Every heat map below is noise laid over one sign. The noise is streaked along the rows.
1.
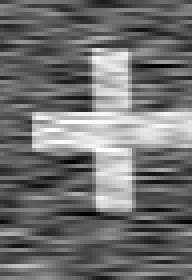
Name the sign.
plus sign
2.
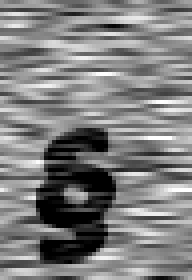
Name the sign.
section sign
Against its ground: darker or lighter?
darker
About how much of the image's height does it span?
half
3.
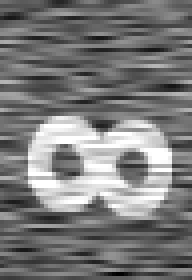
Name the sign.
infinity sign
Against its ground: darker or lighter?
lighter
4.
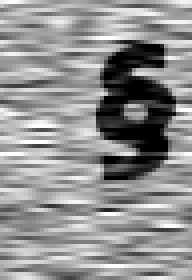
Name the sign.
section sign
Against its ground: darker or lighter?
darker
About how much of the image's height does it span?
half
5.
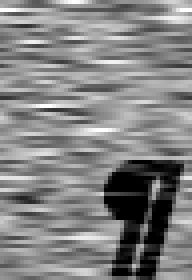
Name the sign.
pilcrow
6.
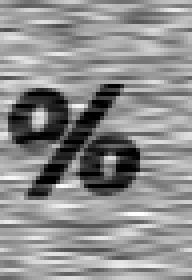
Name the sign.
percent sign
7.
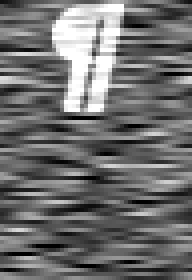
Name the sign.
pilcrow
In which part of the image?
top middle
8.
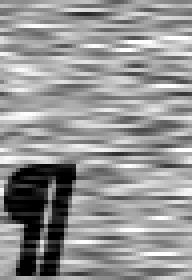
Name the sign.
pilcrow
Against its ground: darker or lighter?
darker
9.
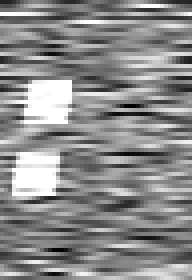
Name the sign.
colon
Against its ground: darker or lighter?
lighter
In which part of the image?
middle left
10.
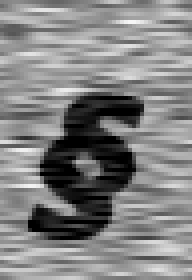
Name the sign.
section sign
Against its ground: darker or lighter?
darker
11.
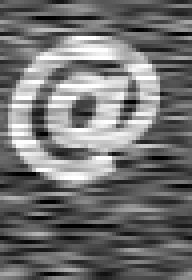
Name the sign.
at sign
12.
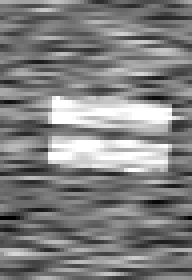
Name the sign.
equals sign
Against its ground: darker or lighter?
lighter
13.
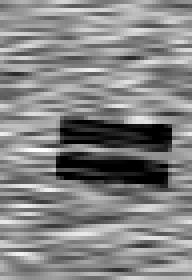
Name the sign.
equals sign
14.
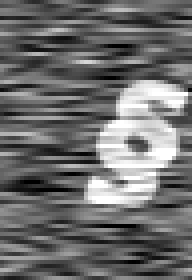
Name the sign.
section sign
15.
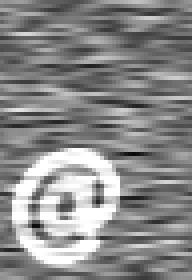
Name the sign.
at sign
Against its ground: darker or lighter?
lighter
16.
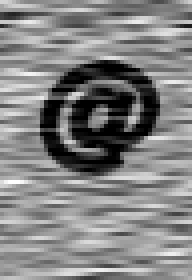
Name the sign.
at sign
